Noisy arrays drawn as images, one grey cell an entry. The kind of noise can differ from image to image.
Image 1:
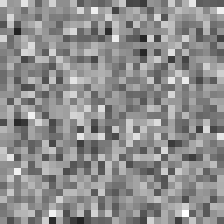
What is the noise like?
low rank plus noise
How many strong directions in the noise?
three or four
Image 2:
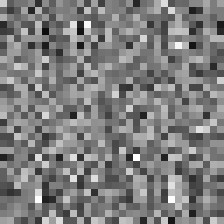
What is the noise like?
low rank plus noise
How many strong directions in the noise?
one
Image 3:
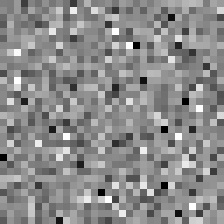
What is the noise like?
heavy tails
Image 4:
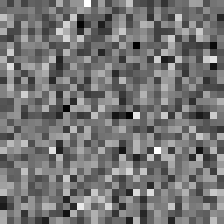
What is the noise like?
low rank plus noise
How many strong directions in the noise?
five to eight
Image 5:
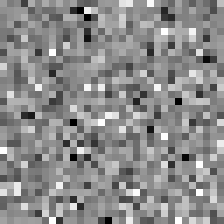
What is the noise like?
heavy tails
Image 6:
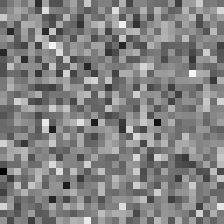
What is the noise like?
independent entries
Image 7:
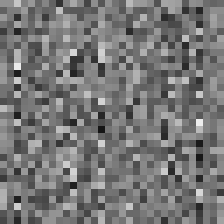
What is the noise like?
columns of uneven size
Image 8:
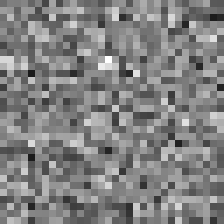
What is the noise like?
low rank plus noise
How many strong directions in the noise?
three or four
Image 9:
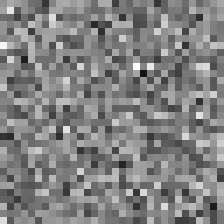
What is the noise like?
independent entries
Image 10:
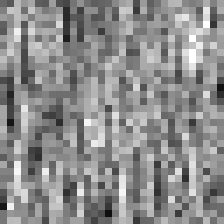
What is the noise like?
streaked along the columns
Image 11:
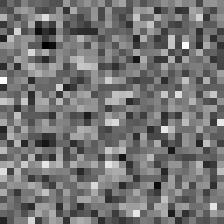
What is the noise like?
low rank plus noise
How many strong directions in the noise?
three or four
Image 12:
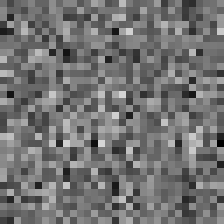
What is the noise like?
low rank plus noise
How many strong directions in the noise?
three or four
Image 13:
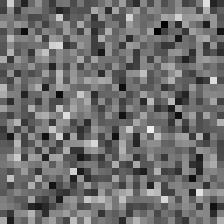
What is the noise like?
independent entries
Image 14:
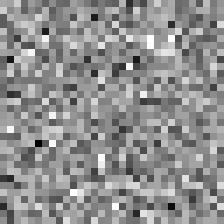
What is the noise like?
low rank plus noise
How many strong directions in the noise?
five to eight
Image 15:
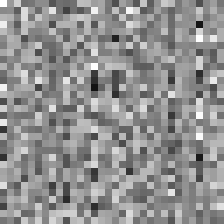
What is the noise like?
columns of uneven size
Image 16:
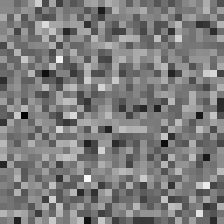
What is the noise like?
low rank plus noise
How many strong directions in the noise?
three or four
